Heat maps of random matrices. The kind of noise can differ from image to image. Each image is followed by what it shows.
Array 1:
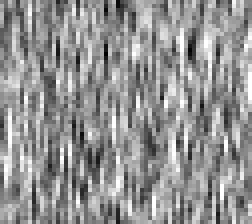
streaked along the columns
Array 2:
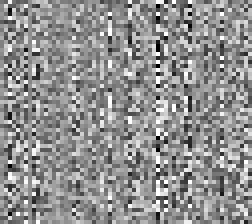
columns of uneven size
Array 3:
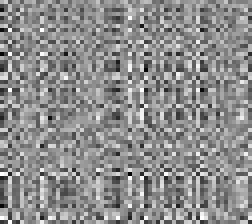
low rank plus noise
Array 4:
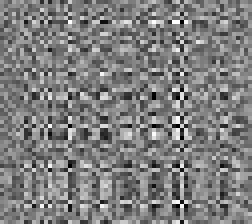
low rank plus noise
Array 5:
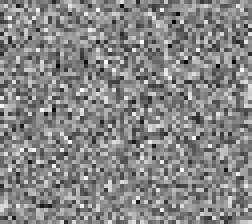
independent entries
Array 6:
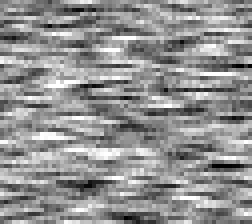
streaked along the rows
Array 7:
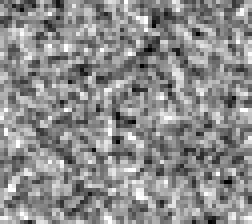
blotchy
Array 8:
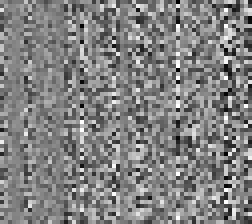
columns of uneven size
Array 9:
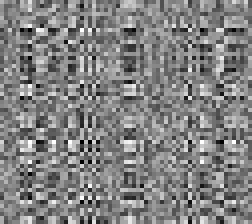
low rank plus noise
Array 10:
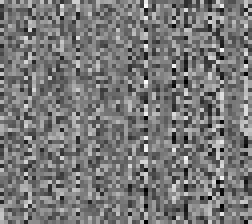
columns of uneven size
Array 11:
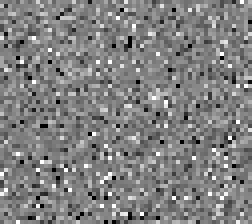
heavy tails
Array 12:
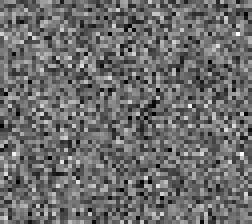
independent entries
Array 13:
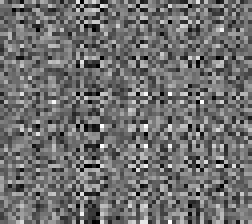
low rank plus noise
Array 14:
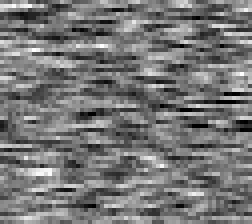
streaked along the rows
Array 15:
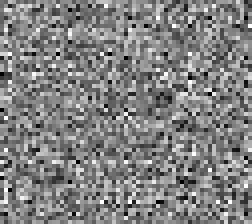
low rank plus noise
